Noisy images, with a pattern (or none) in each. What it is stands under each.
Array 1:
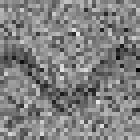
a wavy band
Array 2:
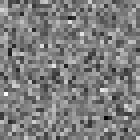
only noise
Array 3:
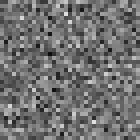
only noise
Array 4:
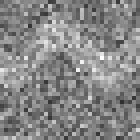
a wavy band
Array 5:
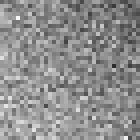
a smooth slope
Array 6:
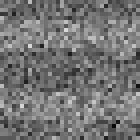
horizontal stripes
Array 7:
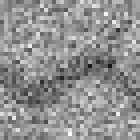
a wavy band
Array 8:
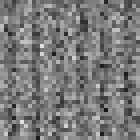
vertical stripes
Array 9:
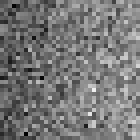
a smooth slope
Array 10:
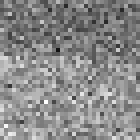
a sharp edge
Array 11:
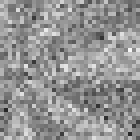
spokes from one point
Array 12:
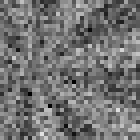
spokes from one point
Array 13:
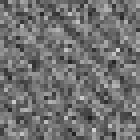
diagonal stripes
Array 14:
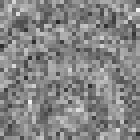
rings round one point
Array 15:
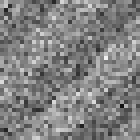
diagonal stripes
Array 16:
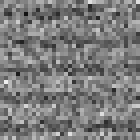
horizontal stripes
